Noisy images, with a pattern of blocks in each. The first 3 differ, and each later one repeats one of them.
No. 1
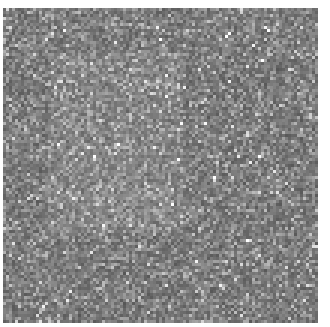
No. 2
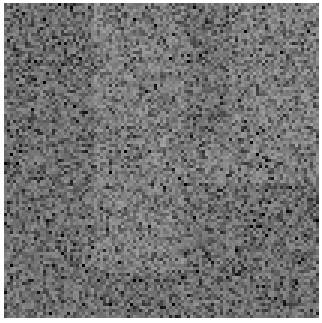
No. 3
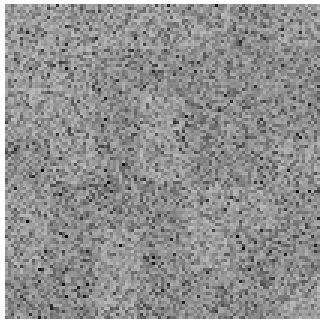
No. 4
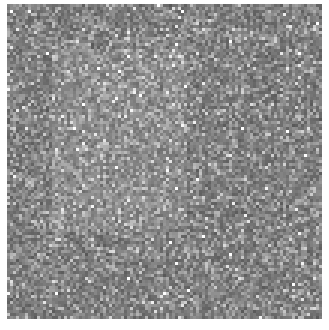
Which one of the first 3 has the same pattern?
1
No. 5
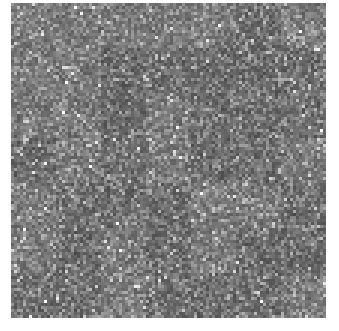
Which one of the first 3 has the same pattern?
3
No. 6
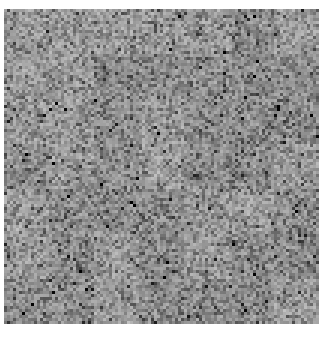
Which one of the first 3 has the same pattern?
3
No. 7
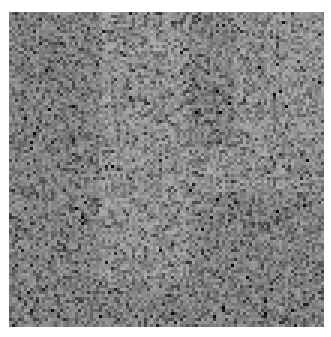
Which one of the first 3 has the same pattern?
2
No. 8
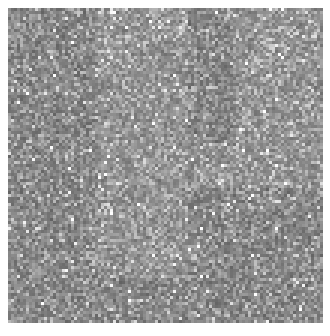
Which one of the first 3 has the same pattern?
2
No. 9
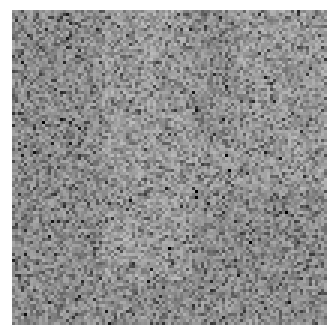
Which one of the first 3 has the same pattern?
2
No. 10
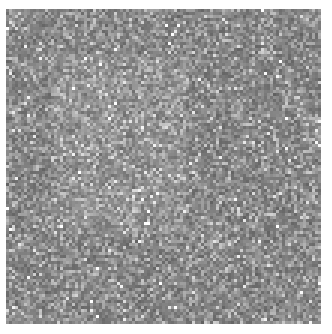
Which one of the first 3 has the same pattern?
1
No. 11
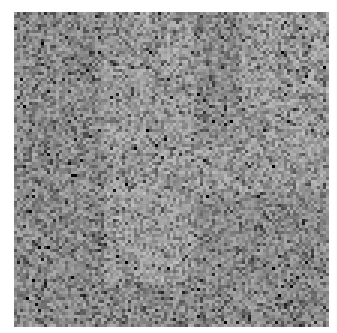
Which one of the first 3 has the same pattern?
2
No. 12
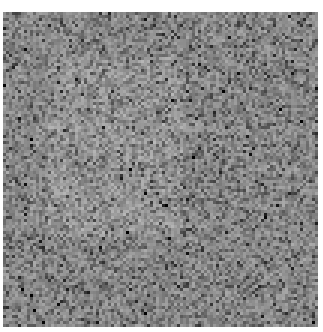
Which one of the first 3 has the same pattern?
1
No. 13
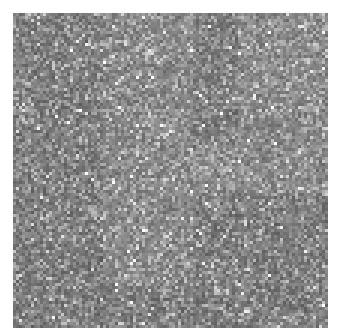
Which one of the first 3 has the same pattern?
2
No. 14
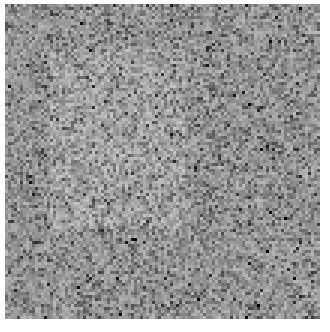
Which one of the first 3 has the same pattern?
1
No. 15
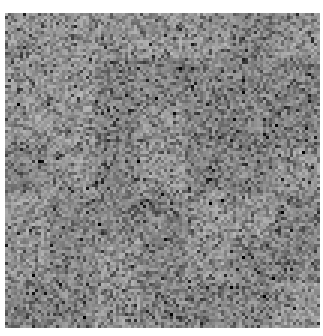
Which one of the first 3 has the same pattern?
3
